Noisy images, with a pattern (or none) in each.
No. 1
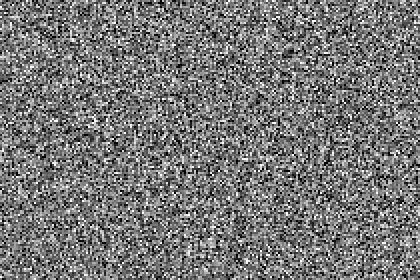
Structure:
only noise
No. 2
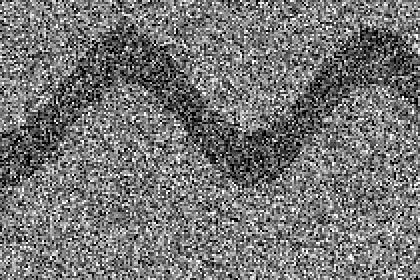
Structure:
a wavy band
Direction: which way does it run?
left to right
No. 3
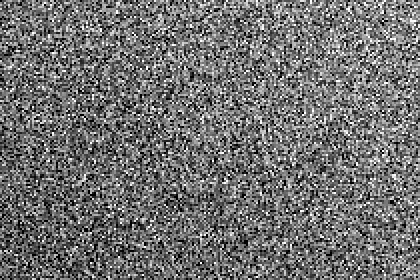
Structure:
a smooth slope
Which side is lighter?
top right
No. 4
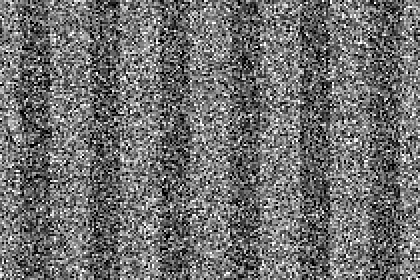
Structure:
vertical stripes
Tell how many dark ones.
6
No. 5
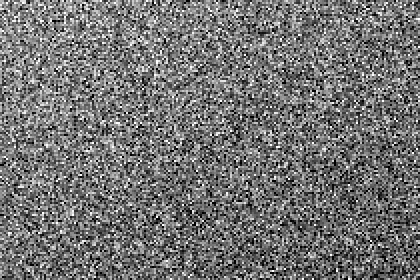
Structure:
a smooth slope
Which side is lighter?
top left
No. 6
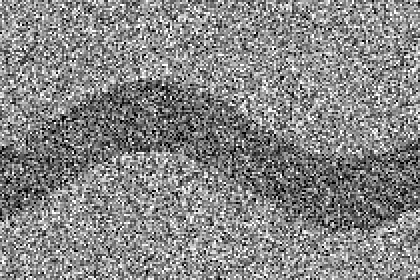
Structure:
a wavy band
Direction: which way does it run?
left to right
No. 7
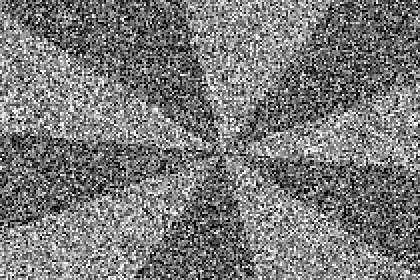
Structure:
spokes from one point
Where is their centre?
centre
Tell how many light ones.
5
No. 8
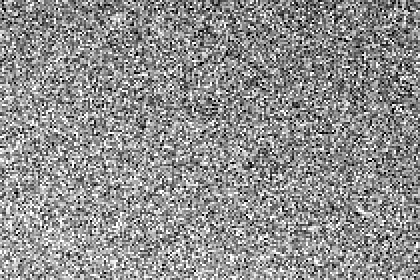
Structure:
a smooth slope
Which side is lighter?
bottom left
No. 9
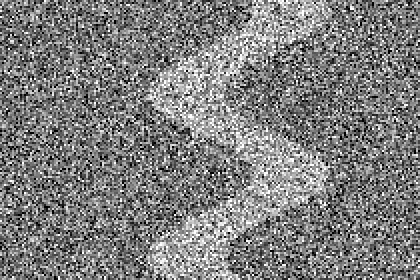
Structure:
a wavy band
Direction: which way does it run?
top to bottom
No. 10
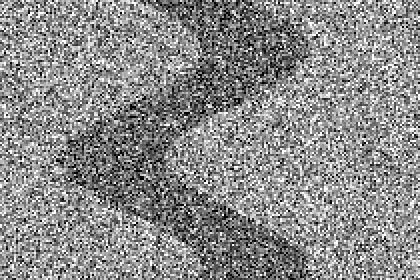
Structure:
a wavy band
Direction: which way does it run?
top to bottom
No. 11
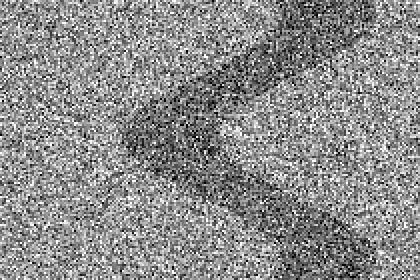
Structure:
a wavy band
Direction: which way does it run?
top to bottom
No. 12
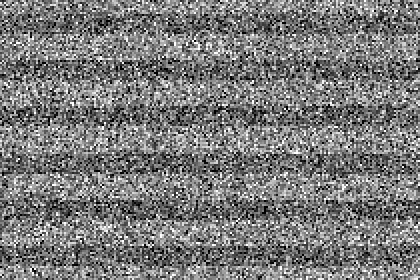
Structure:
horizontal stripes
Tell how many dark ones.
6
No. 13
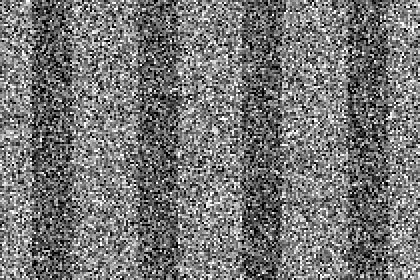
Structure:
vertical stripes
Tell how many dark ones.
4
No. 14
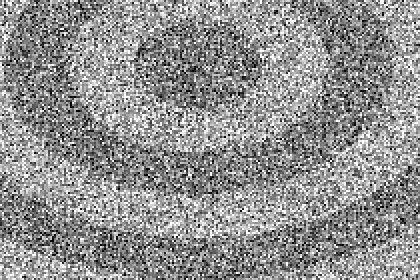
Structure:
rings round one point
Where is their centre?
top middle
